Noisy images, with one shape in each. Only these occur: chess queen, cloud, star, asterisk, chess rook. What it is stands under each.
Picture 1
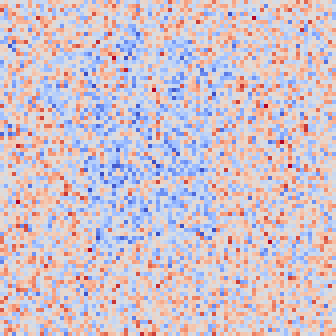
chess queen
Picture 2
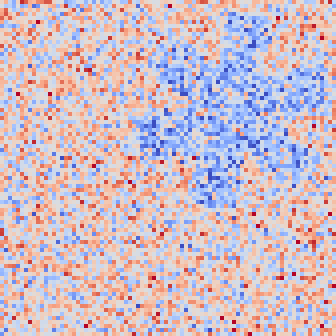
asterisk
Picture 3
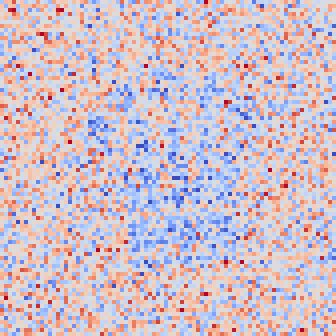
chess queen
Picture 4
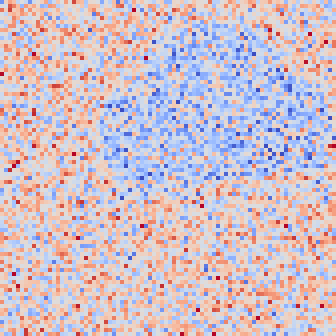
cloud
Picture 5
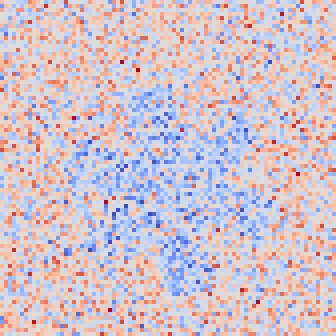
asterisk
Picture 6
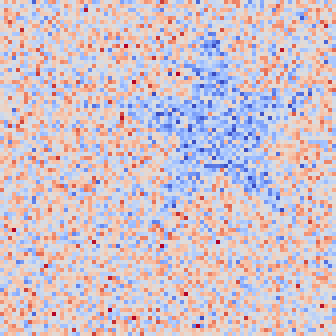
star
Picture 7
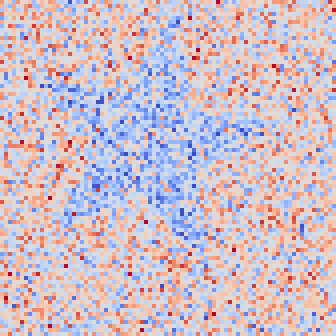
star
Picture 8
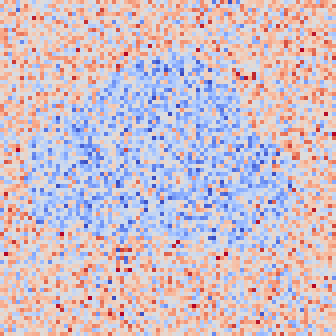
cloud
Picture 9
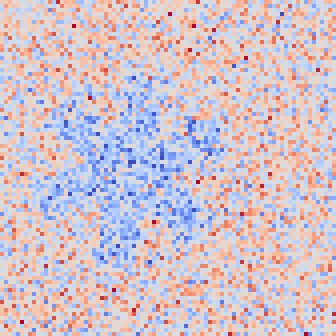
asterisk
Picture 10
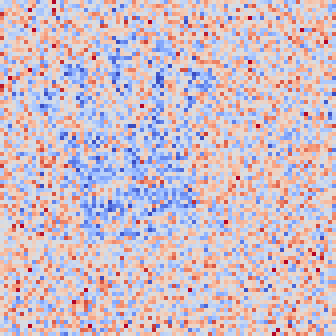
chess queen
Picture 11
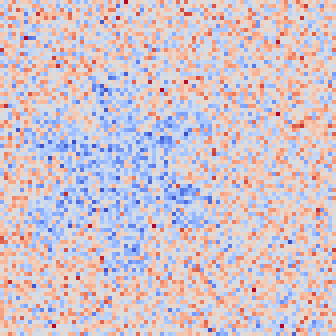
asterisk
